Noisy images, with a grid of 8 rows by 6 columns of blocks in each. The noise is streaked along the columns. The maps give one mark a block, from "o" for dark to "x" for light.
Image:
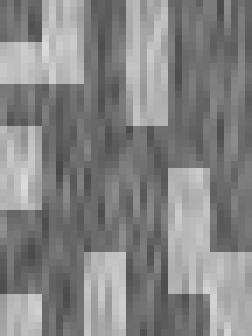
o x o x o o
x x o x o o
o o o x o o
x o o o o o
x o o o x o
o o o o x o
o o x o x x
x o x o o x
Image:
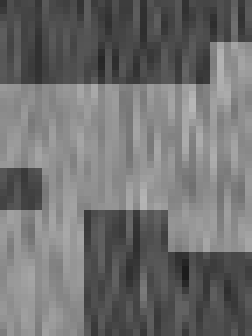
o o o o o o
o o o o o x
x x x x x x
x x x x x x
o x x x x x
x x o o x x
x x o o o o
x x o o o o
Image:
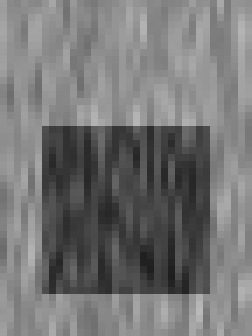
x x x x x x
x x x x x x
x x x x x x
x o o o o x
x o o o o x
x o o o o x
x o o o o x
x x x x x x
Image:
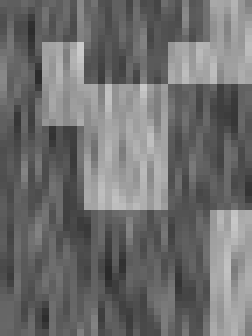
o o o o o x
o x o o x x
o x x x o o
o o x x o o
o o x x o o
o o o o o x
o o o o o x
o o o o o x
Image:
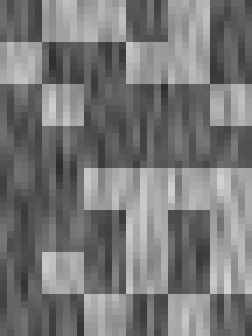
o x x o x o
x o o x x o
o x o o o x
o o o o o o
o o x x x x
o o o x o x
o x o x o x
o o x o x o
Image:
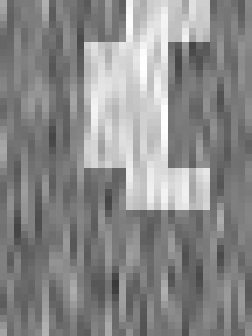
o o o x x o
o o x x o o
o o x x o o
o o x x o o
o o o x x o
o o o o o o
o o o o o o
o o o o o o
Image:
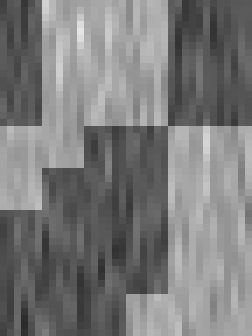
o x x x o o
o x x x o o
o x x x o o
x x o o x x
x o o o x x
o o o o x x
o o o o x x
o o o x x x
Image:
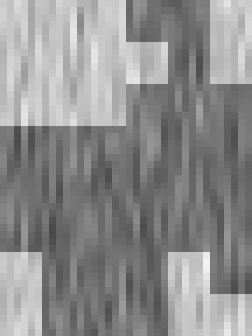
x x x o o x
x x x x o x
x x x o o o
o o o o o o
o o o o o o
o o o o o o
x o o o x o
x o o o x x
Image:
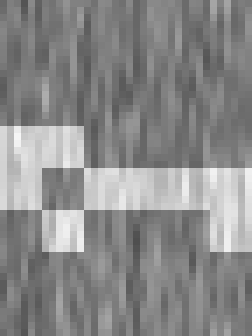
o o o o o o
o o o o o o
o o o o o o
x x o o o o
x o x x x x
o x o o o x
o o o o o o
o o o o o o
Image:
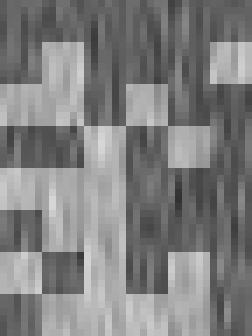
o o o o o o
o x o o o x
x x o x o o
o o x o x o
x x x o o o
o x x o o o
x o x o x o
o x x x x o
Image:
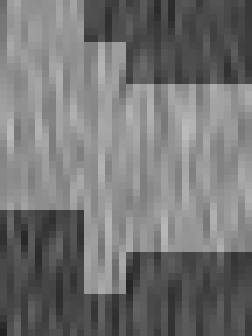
x x o o o o
x x x o o o
x x x x x x
x x x x x x
x x x x x x
o o x x x x
o o x o o o
o o o o o o
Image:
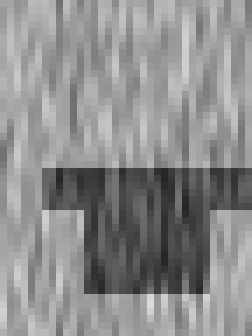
x x x x x x
x x x x x x
x x x x x x
x x x x x x
x o o o o o
x x o o o x
x x o o o x
x x x x x x
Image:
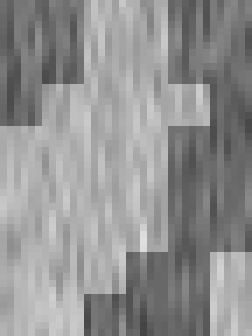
o o x x o o
o o x x o o
o x x x x o
x x x x o o
x x x x o o
x x x x o o
x x x o o x
x x o o o x
